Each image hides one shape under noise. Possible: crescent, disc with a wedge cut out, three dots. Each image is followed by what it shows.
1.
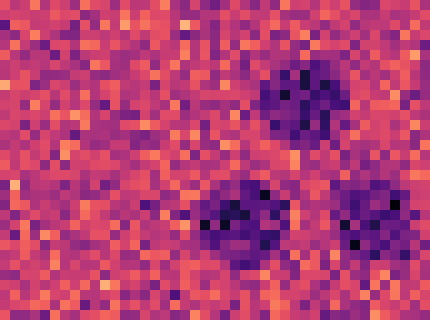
three dots
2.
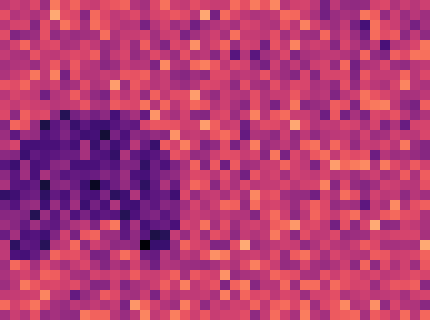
disc with a wedge cut out
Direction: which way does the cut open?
down
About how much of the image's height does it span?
half
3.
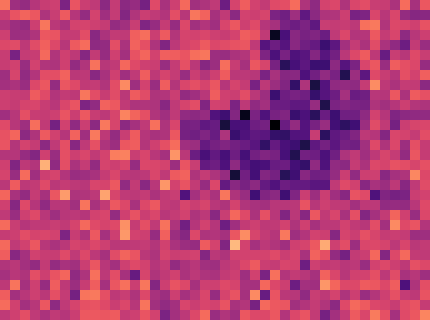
disc with a wedge cut out
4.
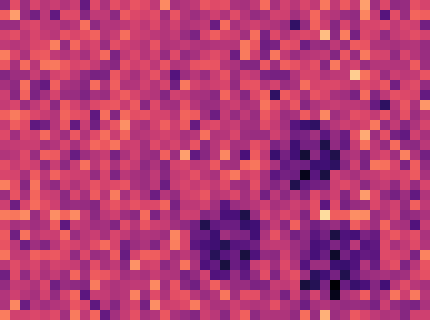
three dots
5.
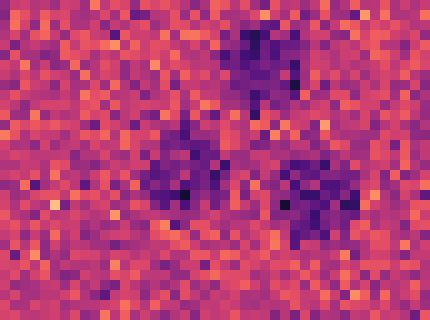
three dots
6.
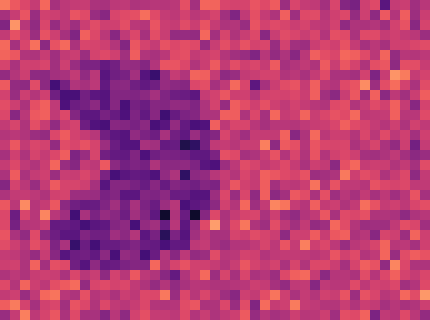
disc with a wedge cut out
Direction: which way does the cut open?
left
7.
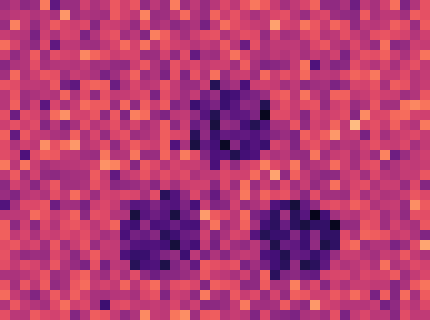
three dots
